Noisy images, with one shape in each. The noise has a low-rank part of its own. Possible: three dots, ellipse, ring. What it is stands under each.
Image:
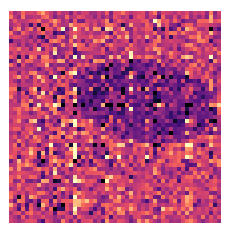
ellipse
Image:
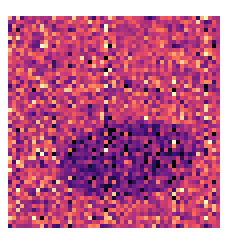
ellipse
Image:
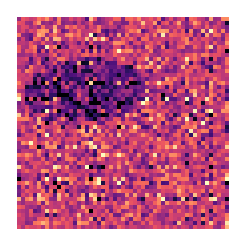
ellipse
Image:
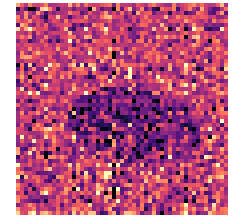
ellipse
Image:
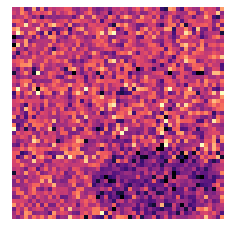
ellipse
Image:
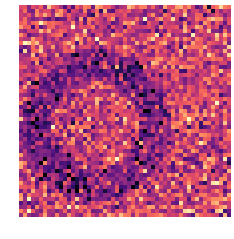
ring
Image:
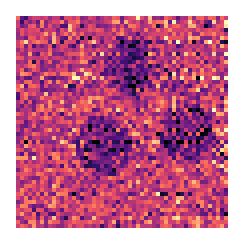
three dots
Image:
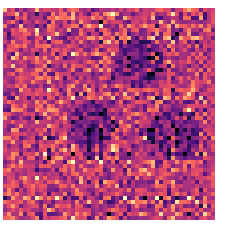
three dots
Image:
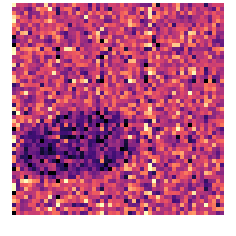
ellipse
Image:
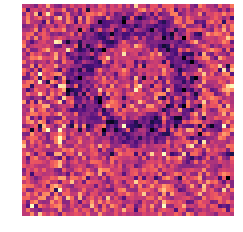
ring
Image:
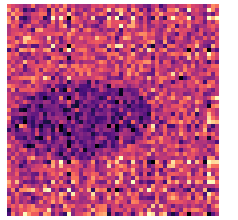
ellipse
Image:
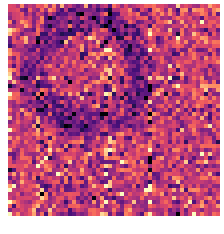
ring
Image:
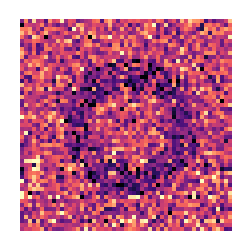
ring
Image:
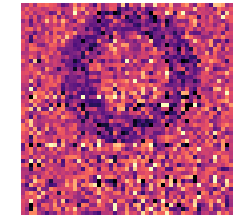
ring
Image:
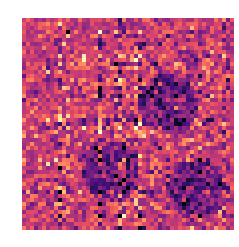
three dots
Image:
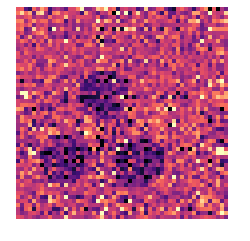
three dots
